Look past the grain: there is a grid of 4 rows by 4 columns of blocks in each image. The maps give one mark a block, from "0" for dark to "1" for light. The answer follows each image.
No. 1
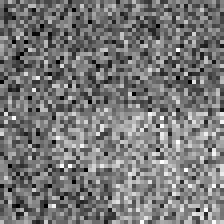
0 0 0 0
0 0 0 0
0 1 1 1
0 0 1 1
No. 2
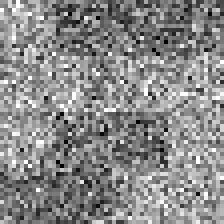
1 0 0 0
1 1 1 1
1 0 0 1
0 0 1 1
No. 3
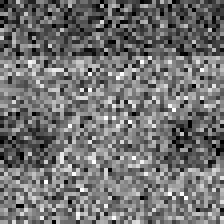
0 0 0 0
1 1 1 1
0 1 1 0
1 1 1 1
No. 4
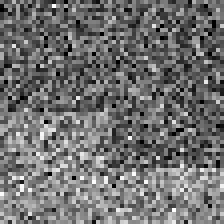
0 0 0 0
0 0 0 0
1 1 0 0
1 1 1 1
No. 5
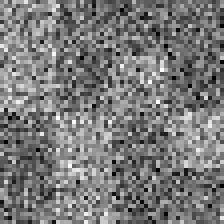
1 0 0 0
1 0 1 0
0 1 0 1
0 1 0 0
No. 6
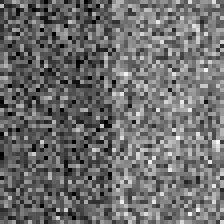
0 0 1 1
0 0 1 1
0 0 1 1
0 0 1 1
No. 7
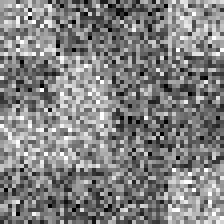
1 0 0 1
0 1 0 0
1 1 0 0
0 0 0 1
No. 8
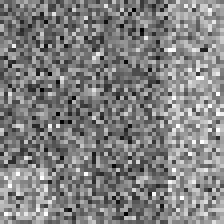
0 0 0 1
0 0 0 1
0 0 0 1
1 0 0 1
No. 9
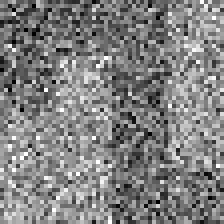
0 0 0 1
0 1 0 1
1 1 0 1
1 1 0 0
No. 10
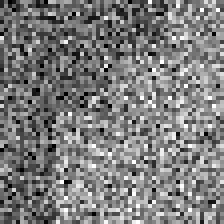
0 0 0 1
0 0 1 1
0 1 1 1
0 1 1 1
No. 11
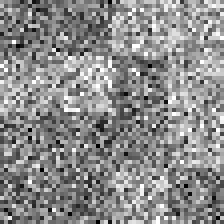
0 0 1 1
1 1 0 1
0 0 0 1
0 0 1 0
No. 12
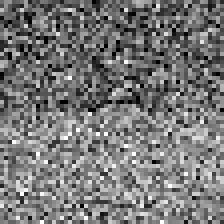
0 0 0 0
0 0 0 0
1 1 1 1
1 1 1 1
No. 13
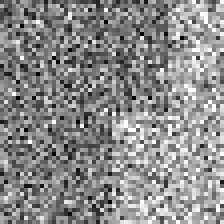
0 0 0 1
0 0 0 1
0 0 1 1
0 0 1 1
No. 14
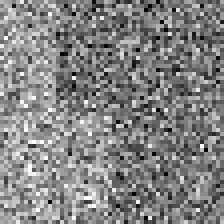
1 0 0 0
1 0 0 0
1 1 0 0
1 1 0 0
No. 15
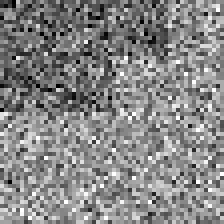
0 0 0 1
0 0 1 1
1 1 1 1
1 1 1 1
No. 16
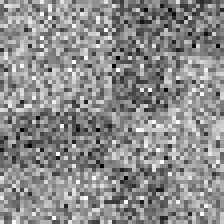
1 1 0 0
1 1 0 1
0 0 1 1
1 1 0 1
